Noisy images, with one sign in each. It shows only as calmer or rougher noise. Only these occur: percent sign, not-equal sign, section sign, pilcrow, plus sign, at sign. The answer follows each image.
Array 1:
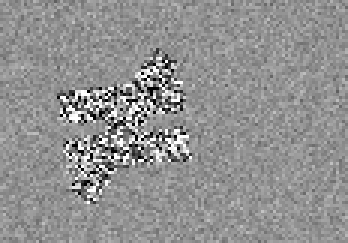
not-equal sign
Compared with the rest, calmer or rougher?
rougher
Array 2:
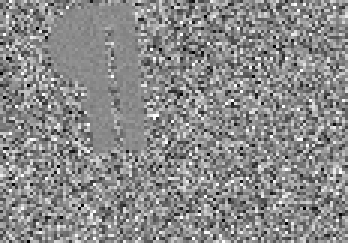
pilcrow
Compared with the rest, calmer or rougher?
calmer
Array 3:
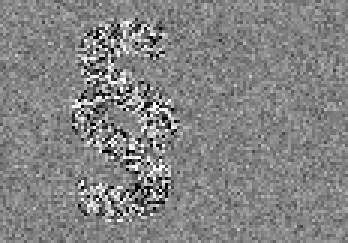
section sign
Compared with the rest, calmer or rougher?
rougher
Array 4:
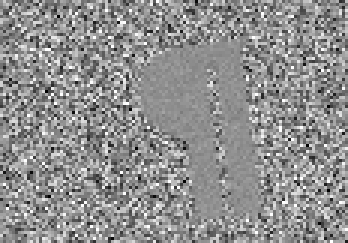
pilcrow
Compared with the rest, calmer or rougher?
calmer
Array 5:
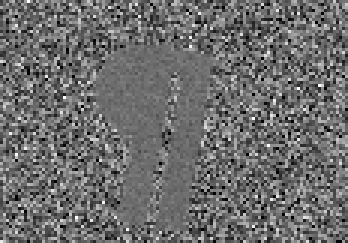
pilcrow
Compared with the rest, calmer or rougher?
calmer
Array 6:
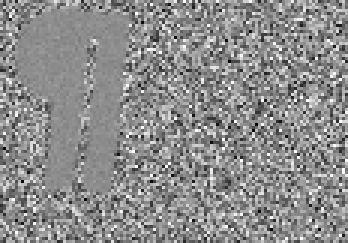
pilcrow
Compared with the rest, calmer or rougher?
calmer
